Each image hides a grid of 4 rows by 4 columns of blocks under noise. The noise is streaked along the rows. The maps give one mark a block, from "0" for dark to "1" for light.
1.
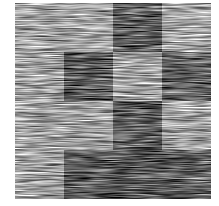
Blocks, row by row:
1101
1010
1101
1000
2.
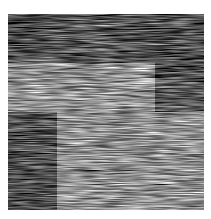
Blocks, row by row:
0000
1110
0111
0111
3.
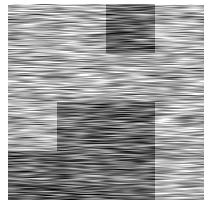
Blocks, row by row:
1101
1111
1001
0001
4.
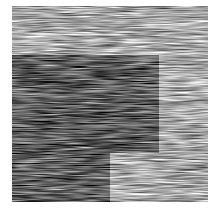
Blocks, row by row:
1111
0001
0001
0011
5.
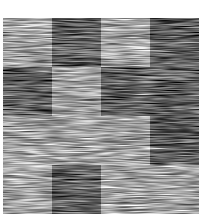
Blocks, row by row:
1010
0100
1110
1011
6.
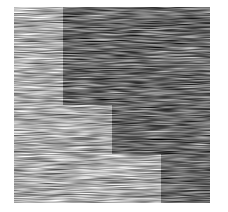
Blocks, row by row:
1000
1000
1100
1110
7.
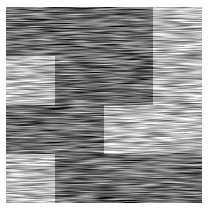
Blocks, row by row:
0001
1001
0011
1000
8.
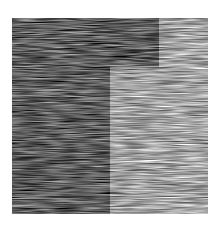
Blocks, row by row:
0001
0011
0011
0011
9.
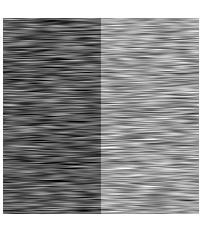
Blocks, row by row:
0011
0011
0011
0011
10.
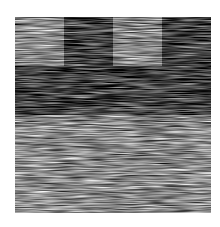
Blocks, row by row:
1010
0000
1111
1111
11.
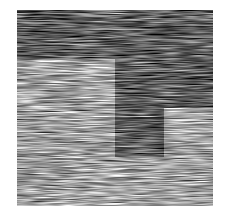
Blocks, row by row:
0000
1100
1101
1111
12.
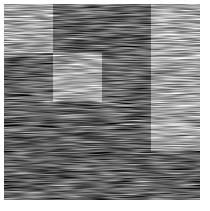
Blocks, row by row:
1001
0101
0001
0000
